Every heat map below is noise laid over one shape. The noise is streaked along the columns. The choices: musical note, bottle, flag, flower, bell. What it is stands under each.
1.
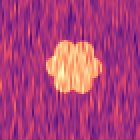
flower
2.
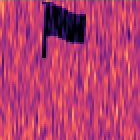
flag
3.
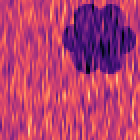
flower
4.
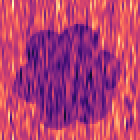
flower
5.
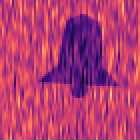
bell
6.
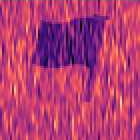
flag
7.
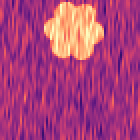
flower
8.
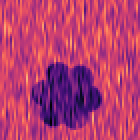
flower
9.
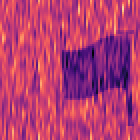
flag
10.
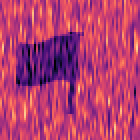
flag
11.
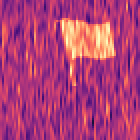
flag
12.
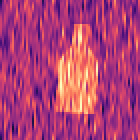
bottle
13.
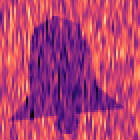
bell
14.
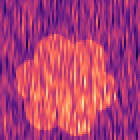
flower
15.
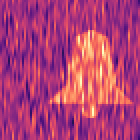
bell
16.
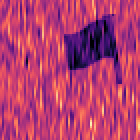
flag
